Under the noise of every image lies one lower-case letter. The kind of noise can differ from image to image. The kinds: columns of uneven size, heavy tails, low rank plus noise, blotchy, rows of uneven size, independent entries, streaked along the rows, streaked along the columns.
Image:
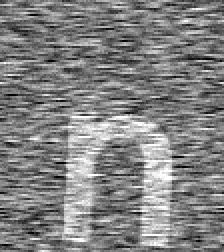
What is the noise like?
streaked along the rows
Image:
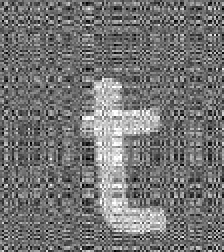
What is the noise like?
low rank plus noise
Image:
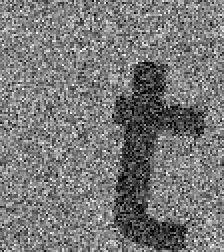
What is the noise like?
independent entries
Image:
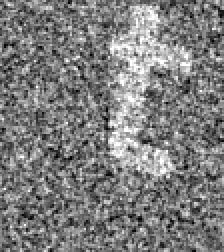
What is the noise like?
blotchy
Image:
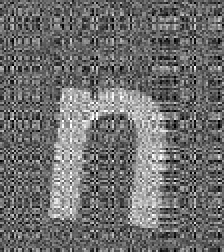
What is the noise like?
low rank plus noise
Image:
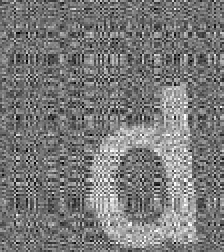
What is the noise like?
low rank plus noise
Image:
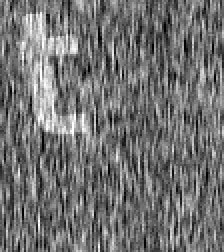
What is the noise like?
streaked along the columns
